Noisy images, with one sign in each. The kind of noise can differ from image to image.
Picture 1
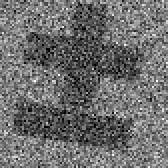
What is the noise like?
independent entries
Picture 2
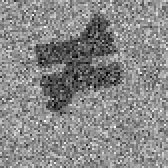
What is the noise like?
independent entries
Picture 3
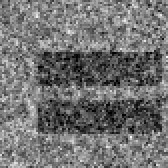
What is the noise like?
blotchy
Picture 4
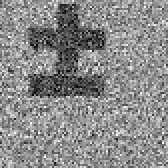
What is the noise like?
low rank plus noise
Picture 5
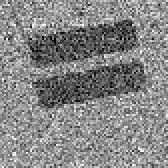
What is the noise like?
low rank plus noise
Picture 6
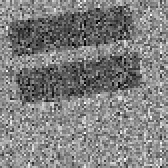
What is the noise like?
columns of uneven size
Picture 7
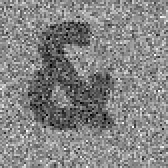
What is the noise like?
independent entries
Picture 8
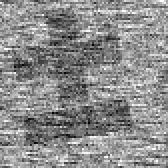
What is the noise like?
streaked along the rows
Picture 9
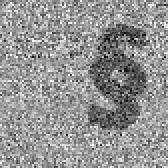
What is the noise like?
rows of uneven size
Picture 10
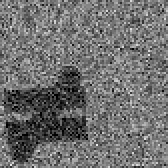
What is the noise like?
low rank plus noise
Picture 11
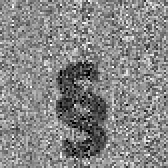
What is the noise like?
columns of uneven size
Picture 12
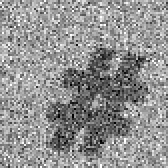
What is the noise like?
low rank plus noise
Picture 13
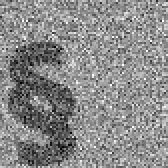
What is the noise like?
low rank plus noise
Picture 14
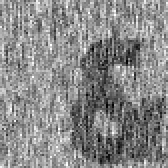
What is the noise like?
streaked along the columns
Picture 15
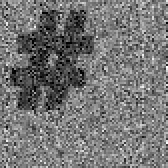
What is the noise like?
columns of uneven size
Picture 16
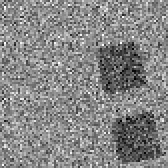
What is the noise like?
low rank plus noise
